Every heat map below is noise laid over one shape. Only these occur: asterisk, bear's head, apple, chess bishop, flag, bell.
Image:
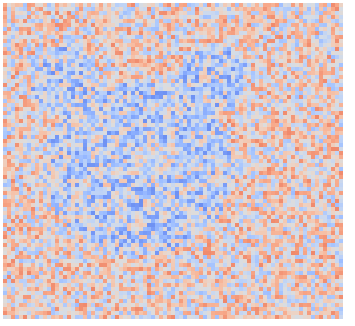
blue bear's head
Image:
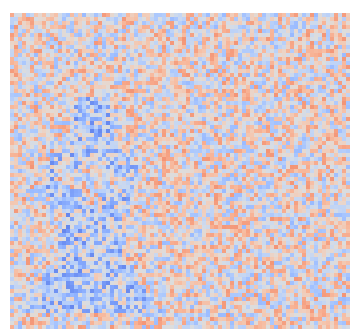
blue chess bishop
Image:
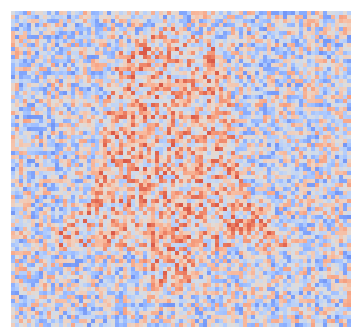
red bell
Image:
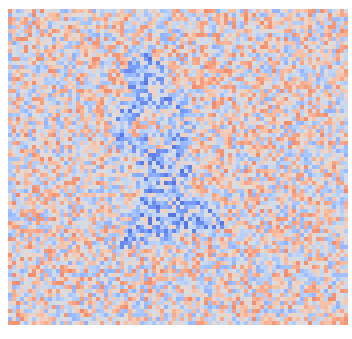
blue chess bishop
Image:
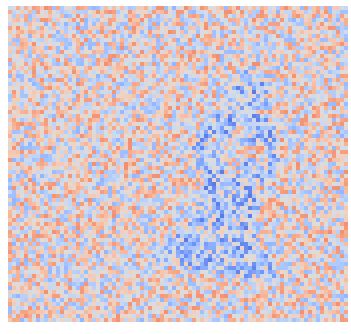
blue chess bishop
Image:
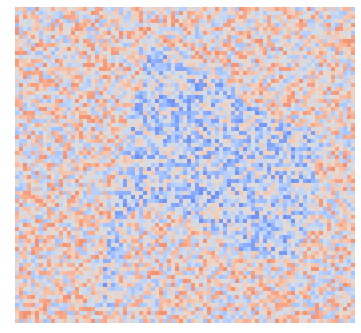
blue flag
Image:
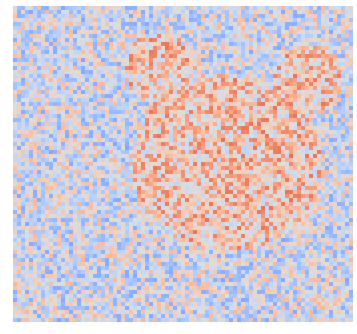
red bear's head
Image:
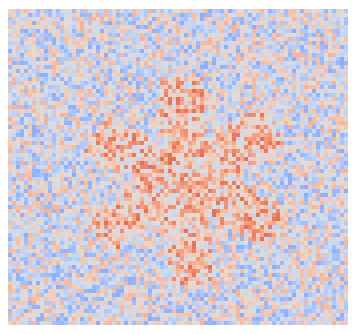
red asterisk
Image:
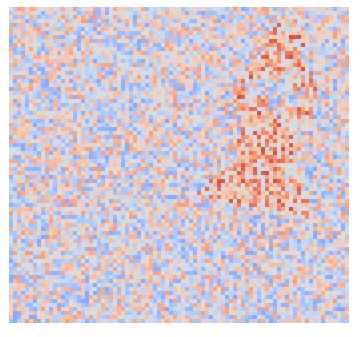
red chess bishop
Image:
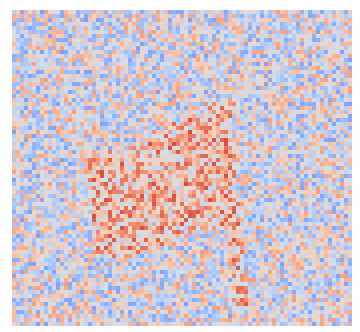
red flag
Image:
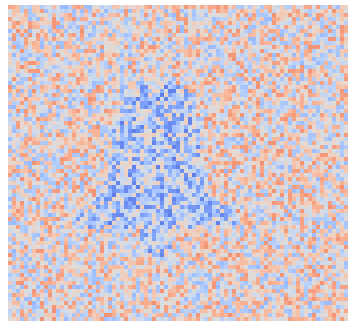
blue bell
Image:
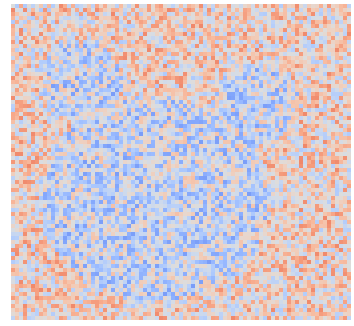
blue bear's head
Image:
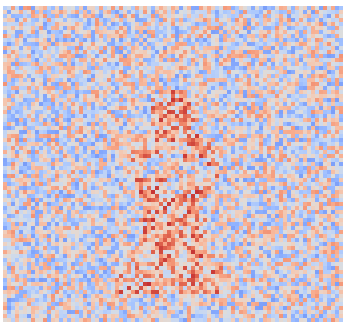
red chess bishop
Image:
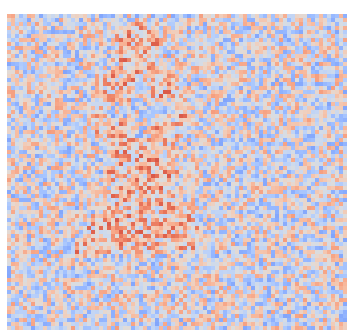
red chess bishop
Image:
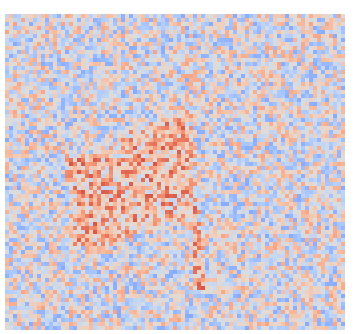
red flag
